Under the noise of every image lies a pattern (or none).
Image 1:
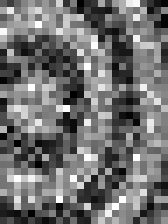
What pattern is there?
rings round one point
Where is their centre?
middle left
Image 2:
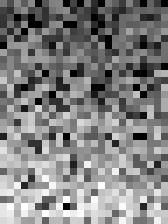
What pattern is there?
a smooth slope
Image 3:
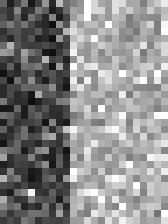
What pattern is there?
a sharp edge
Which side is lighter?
right
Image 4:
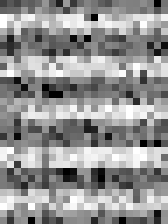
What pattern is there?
horizontal stripes
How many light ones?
5
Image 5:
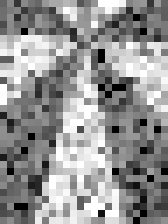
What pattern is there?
spokes from one point
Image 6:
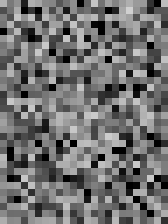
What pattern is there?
only noise
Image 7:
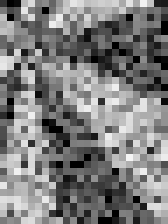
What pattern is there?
spokes from one point
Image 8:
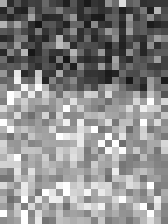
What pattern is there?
a sharp edge
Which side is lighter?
bottom
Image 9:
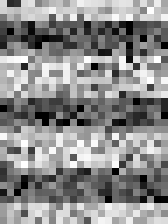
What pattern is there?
horizontal stripes
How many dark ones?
3
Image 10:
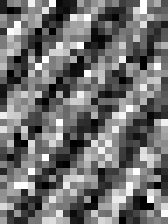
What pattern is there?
diagonal stripes
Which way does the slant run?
bottom left to top right
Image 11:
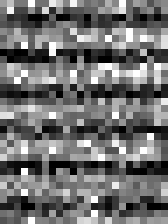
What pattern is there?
horizontal stripes
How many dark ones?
6
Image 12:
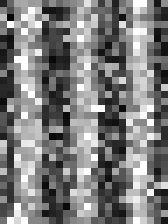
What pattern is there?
vertical stripes
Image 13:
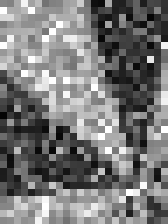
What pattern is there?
spokes from one point
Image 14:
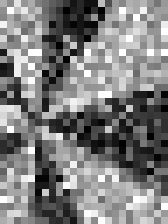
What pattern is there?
spokes from one point
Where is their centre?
middle left
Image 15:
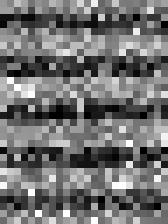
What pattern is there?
horizontal stripes
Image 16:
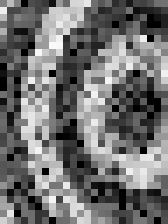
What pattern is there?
rings round one point
